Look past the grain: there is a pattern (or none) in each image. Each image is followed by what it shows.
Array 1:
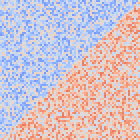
a sharp edge
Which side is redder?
bottom right
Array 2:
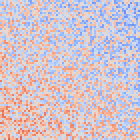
a smooth slope
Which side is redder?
bottom left
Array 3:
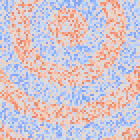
rings round one point
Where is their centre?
top middle
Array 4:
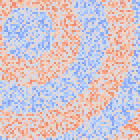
rings round one point
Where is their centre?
top left
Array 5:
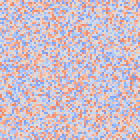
only noise
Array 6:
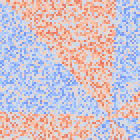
spokes from one point
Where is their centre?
bottom right
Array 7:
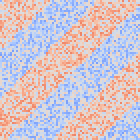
diagonal stripes
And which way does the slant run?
bottom left to top right
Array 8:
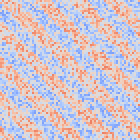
diagonal stripes
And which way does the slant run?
top left to bottom right
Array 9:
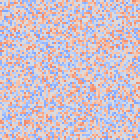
only noise
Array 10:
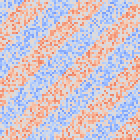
diagonal stripes
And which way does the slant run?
bottom left to top right
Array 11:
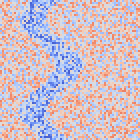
a wavy band
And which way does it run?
top to bottom
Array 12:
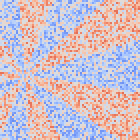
spokes from one point
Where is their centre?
middle left
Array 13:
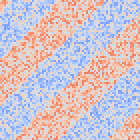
diagonal stripes
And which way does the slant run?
bottom left to top right
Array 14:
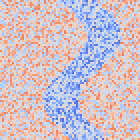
a wavy band
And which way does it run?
top to bottom
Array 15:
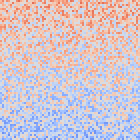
a smooth slope
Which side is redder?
top
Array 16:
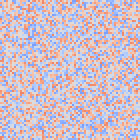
only noise
